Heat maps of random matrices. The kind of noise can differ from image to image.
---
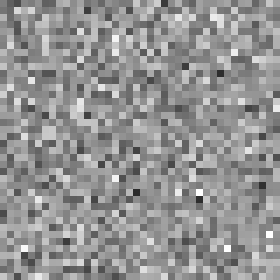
independent entries
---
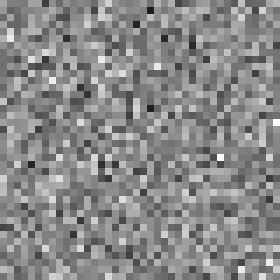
independent entries
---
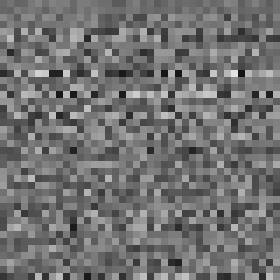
rows of uneven size
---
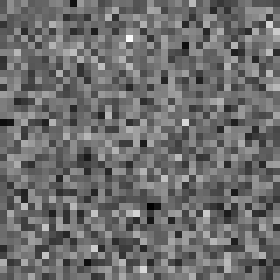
independent entries
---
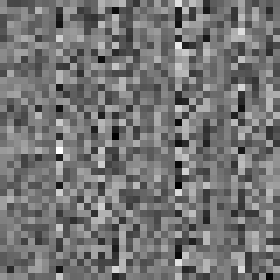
columns of uneven size
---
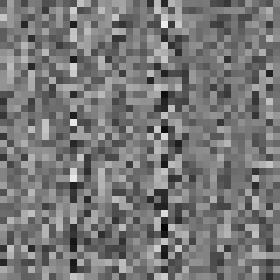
columns of uneven size
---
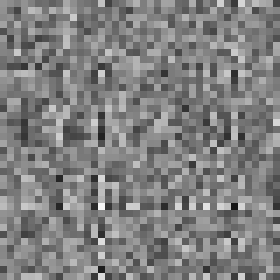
low rank plus noise
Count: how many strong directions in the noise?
one
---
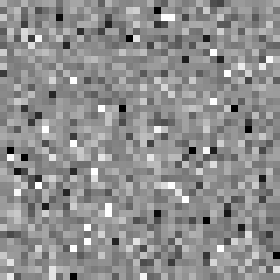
heavy tails
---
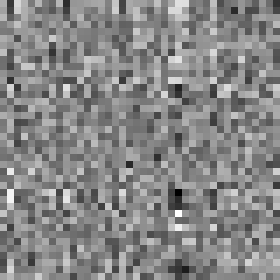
low rank plus noise
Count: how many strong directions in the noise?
one
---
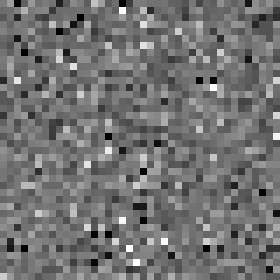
heavy tails
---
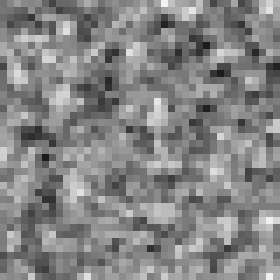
blotchy
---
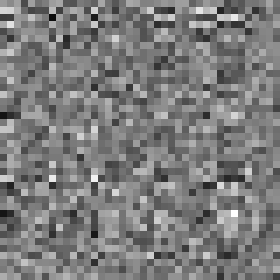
low rank plus noise
